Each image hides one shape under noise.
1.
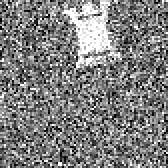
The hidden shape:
chess rook
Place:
top middle
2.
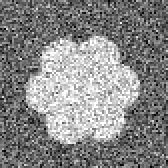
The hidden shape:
flower
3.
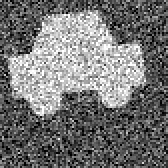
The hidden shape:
car
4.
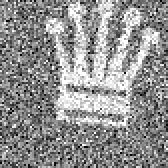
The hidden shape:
chess queen
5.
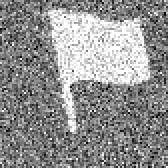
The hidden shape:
flag
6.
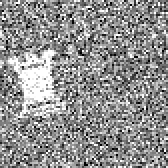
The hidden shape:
chess rook
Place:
middle left
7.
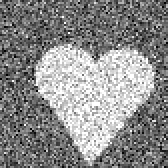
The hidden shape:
heart
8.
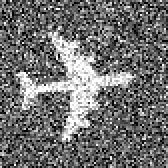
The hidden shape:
airplane
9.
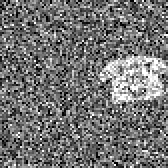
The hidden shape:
telephone
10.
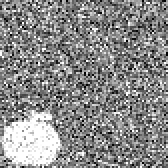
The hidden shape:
apple
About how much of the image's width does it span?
a third
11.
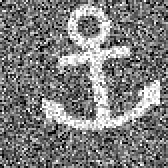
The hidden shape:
anchor
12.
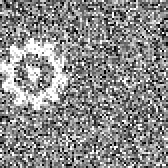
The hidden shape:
gear
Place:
middle left
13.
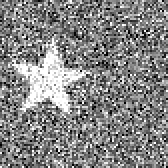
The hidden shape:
star
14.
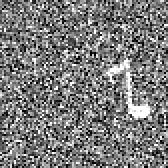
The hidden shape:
musical note
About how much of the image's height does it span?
a third
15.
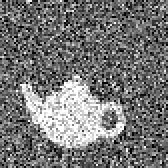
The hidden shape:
teapot
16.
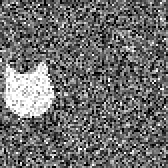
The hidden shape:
cat's head
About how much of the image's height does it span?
a third
